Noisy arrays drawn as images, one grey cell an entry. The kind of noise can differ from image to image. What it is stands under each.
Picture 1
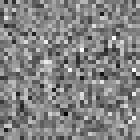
independent entries
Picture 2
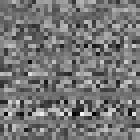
rows of uneven size
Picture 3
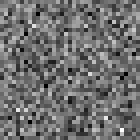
independent entries
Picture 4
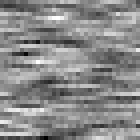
streaked along the rows
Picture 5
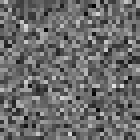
independent entries
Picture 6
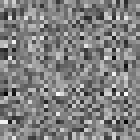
low rank plus noise
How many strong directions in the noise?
two
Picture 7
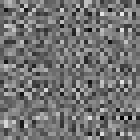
low rank plus noise
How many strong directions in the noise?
two
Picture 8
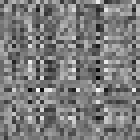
low rank plus noise
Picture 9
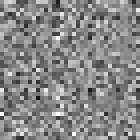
low rank plus noise
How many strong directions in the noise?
five to eight
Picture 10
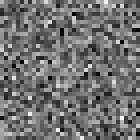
independent entries
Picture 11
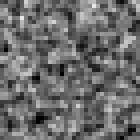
blotchy
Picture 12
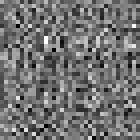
low rank plus noise
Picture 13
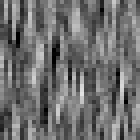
streaked along the columns
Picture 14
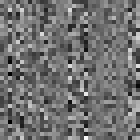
columns of uneven size
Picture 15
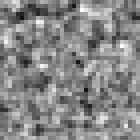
blotchy
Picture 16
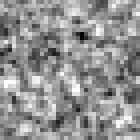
blotchy
